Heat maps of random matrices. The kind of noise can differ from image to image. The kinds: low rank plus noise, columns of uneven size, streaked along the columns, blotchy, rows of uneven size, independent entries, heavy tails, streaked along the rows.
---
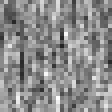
streaked along the columns
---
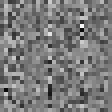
columns of uneven size
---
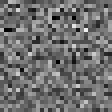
low rank plus noise
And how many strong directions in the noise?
three or four
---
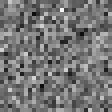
independent entries
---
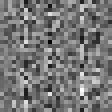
columns of uneven size
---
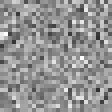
low rank plus noise
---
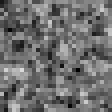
blotchy
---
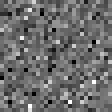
heavy tails
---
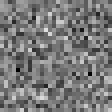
low rank plus noise
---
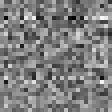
low rank plus noise
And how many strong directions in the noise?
one
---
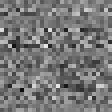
rows of uneven size
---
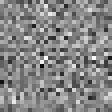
low rank plus noise
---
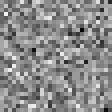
independent entries
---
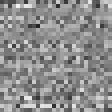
rows of uneven size
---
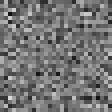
low rank plus noise
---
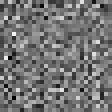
low rank plus noise
